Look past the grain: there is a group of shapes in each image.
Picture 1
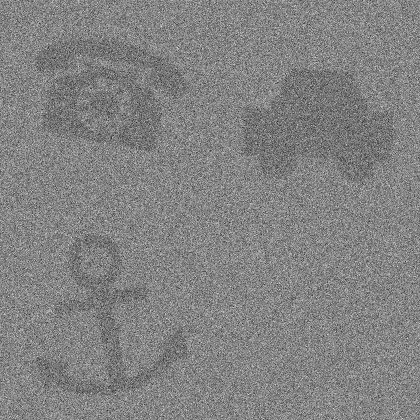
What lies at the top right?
car
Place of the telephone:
top left
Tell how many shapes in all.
3
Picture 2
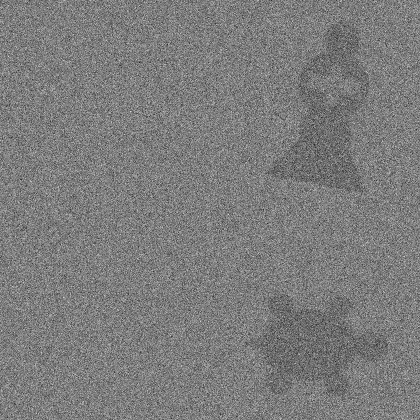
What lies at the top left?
nothing
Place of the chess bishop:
top right
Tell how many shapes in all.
2
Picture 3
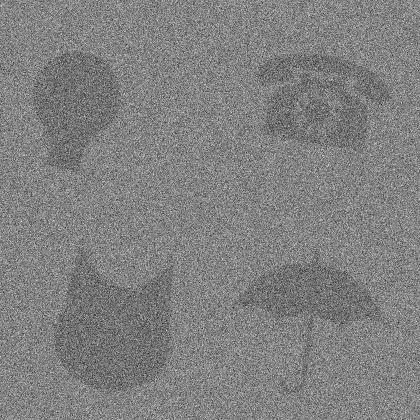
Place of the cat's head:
bottom left
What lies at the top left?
light bulb
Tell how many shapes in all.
4
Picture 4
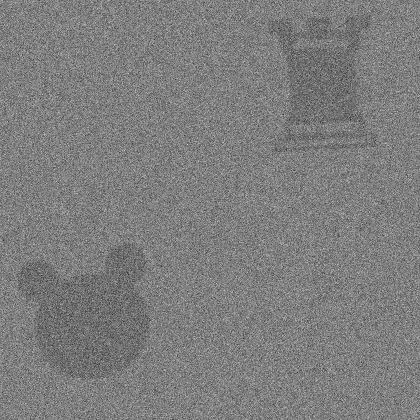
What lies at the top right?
chess rook
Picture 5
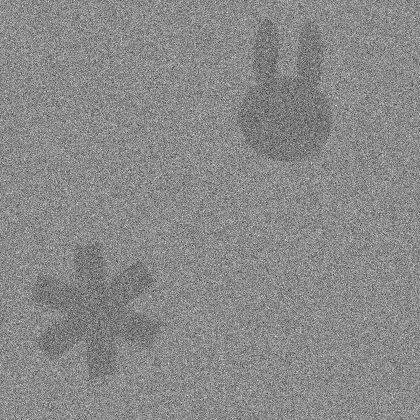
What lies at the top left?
nothing
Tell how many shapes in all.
2
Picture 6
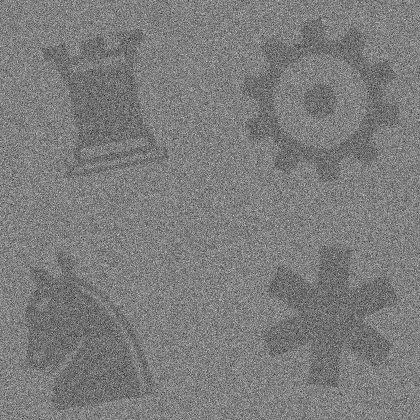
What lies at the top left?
chess rook
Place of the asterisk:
bottom right
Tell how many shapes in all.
4
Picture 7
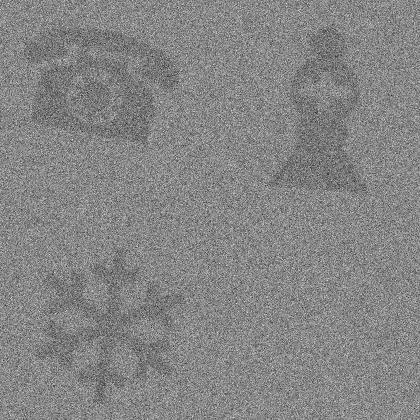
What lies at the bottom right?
nothing
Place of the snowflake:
bottom left
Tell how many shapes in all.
3
